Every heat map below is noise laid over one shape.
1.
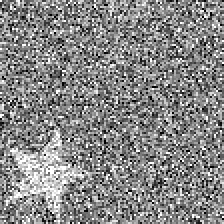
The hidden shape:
star
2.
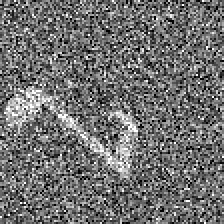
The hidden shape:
musical note
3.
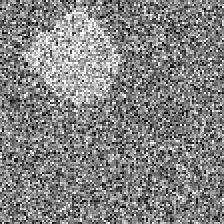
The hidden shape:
ghost
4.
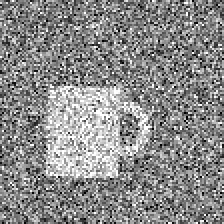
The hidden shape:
cup
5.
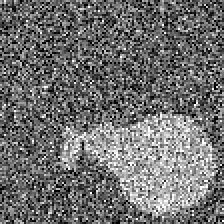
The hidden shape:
pear
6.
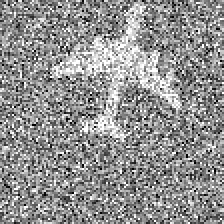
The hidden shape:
airplane
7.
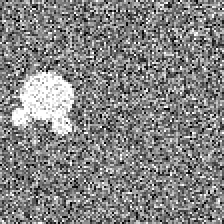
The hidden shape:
bear's head
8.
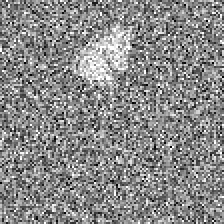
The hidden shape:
chess knight
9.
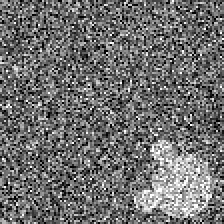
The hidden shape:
bear's head
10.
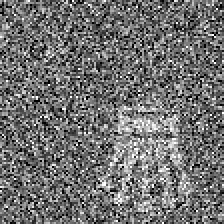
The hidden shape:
chess queen
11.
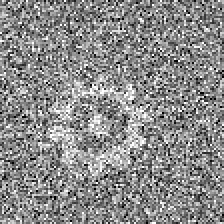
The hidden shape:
gear
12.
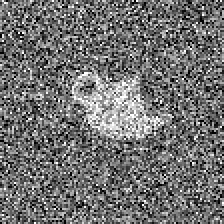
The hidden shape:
teapot
